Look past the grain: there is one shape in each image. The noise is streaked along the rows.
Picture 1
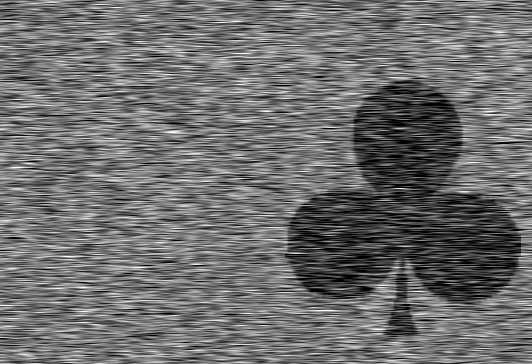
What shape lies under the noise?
club
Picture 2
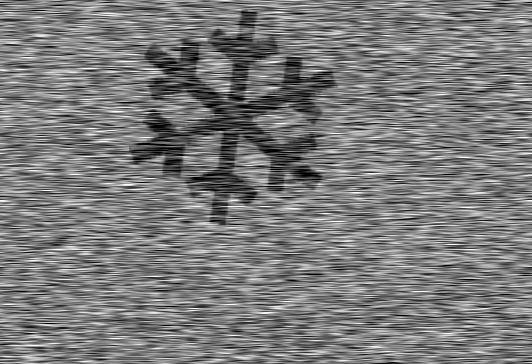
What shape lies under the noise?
snowflake
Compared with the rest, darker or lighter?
darker
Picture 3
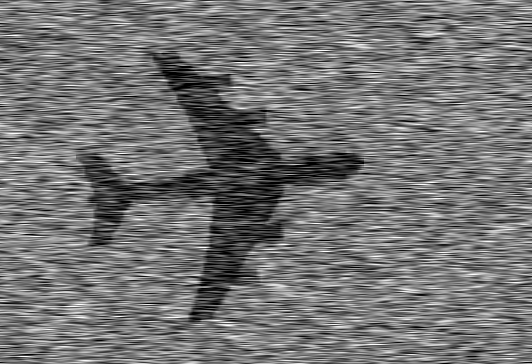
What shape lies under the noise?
airplane
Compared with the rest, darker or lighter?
darker
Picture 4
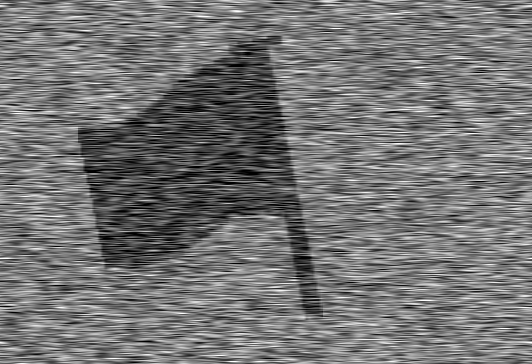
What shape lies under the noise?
flag
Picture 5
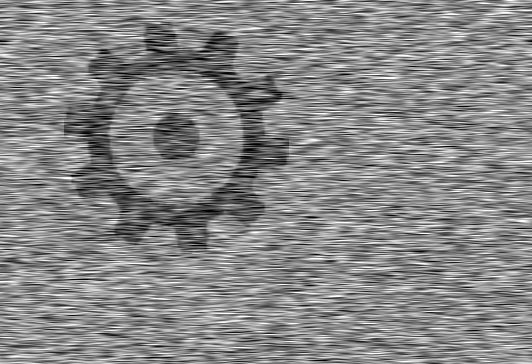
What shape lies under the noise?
gear
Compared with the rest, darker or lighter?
darker
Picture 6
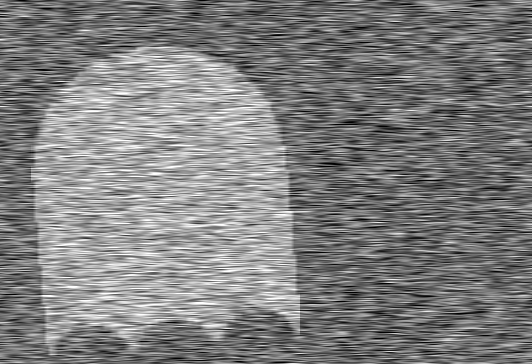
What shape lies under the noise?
ghost
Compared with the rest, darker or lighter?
lighter
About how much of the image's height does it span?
nearly all
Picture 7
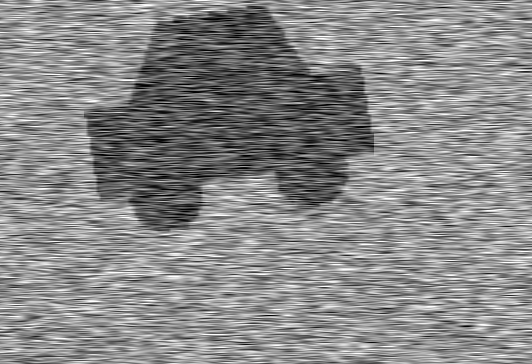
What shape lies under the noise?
car
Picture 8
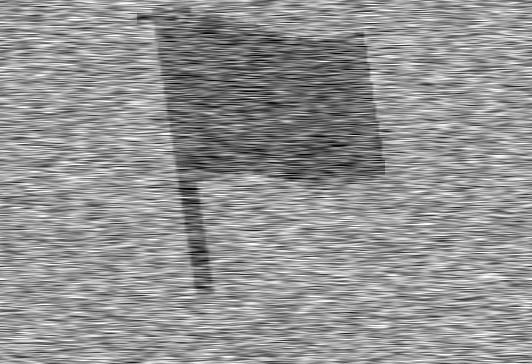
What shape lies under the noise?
flag
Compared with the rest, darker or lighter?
darker
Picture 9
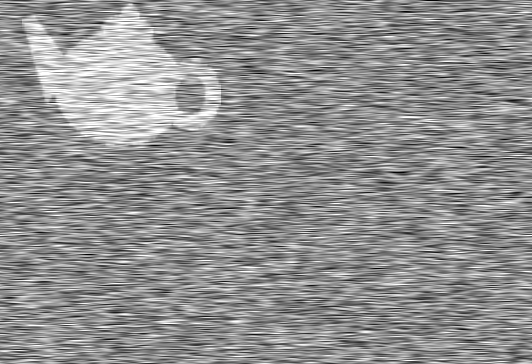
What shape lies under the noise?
teapot
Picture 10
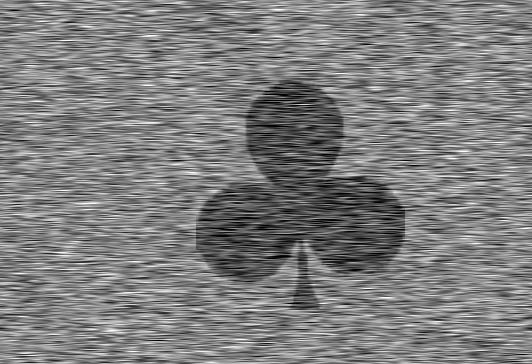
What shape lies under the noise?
club
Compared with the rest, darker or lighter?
darker
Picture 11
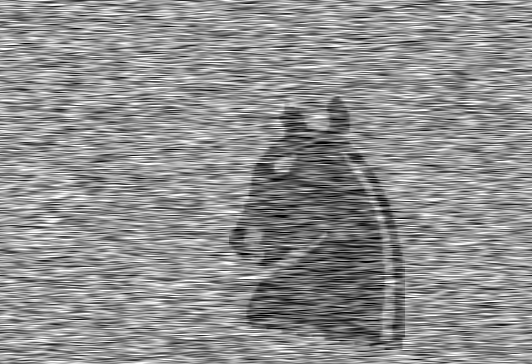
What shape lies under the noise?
chess knight
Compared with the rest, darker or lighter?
darker
